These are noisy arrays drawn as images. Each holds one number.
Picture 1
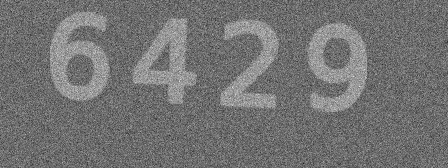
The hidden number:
6429
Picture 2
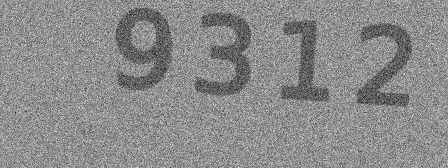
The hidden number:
9312
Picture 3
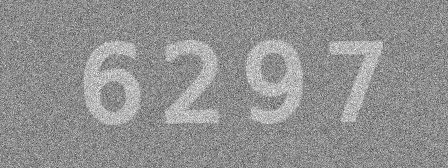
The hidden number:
6297
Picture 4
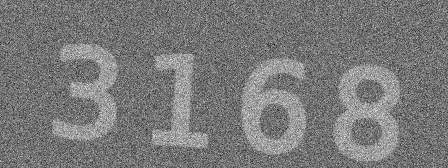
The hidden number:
3168
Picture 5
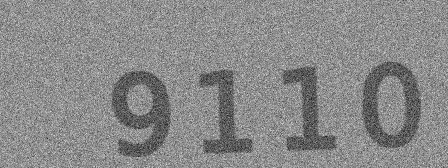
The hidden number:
9110
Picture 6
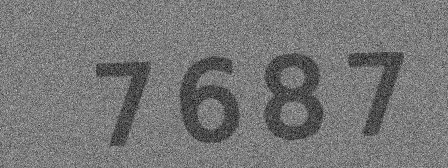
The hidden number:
7687
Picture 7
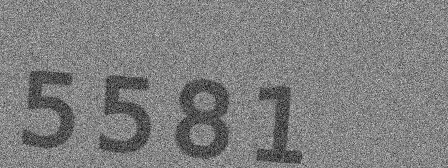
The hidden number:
5581
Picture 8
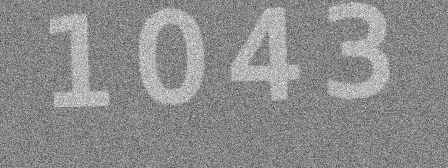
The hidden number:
1043
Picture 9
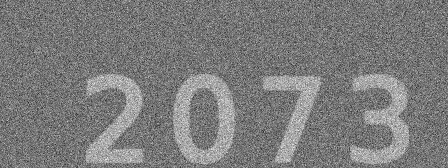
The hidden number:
2073
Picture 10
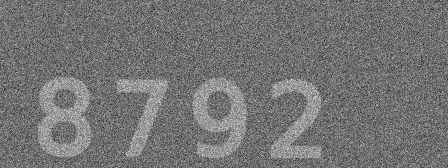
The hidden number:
8792
